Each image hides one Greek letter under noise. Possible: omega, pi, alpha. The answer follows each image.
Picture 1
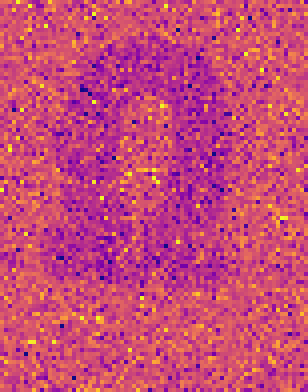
omega
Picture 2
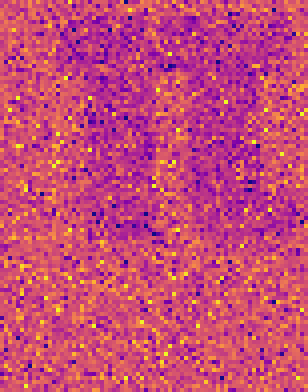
pi
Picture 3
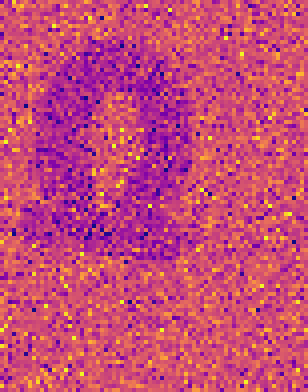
omega
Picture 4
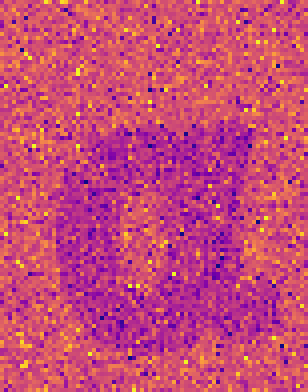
alpha
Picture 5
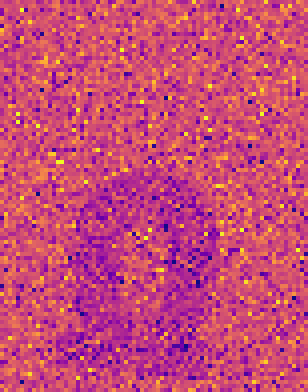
omega
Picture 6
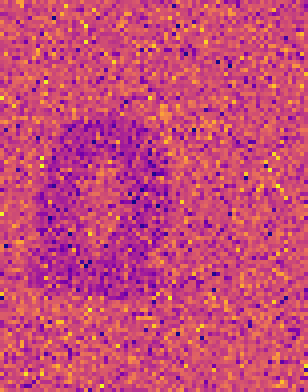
omega
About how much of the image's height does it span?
half
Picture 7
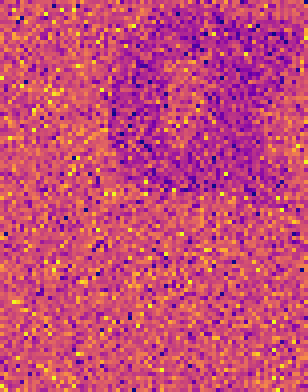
alpha
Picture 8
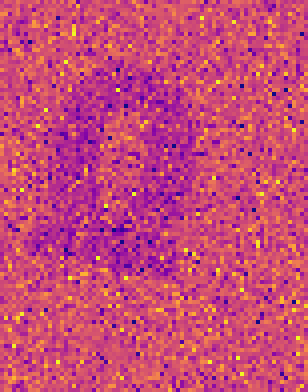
omega
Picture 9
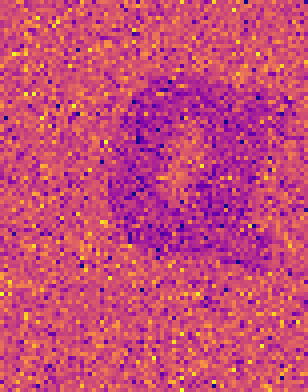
alpha
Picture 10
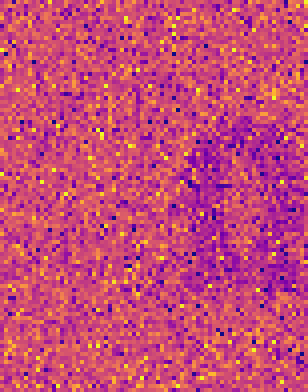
omega
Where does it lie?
middle right
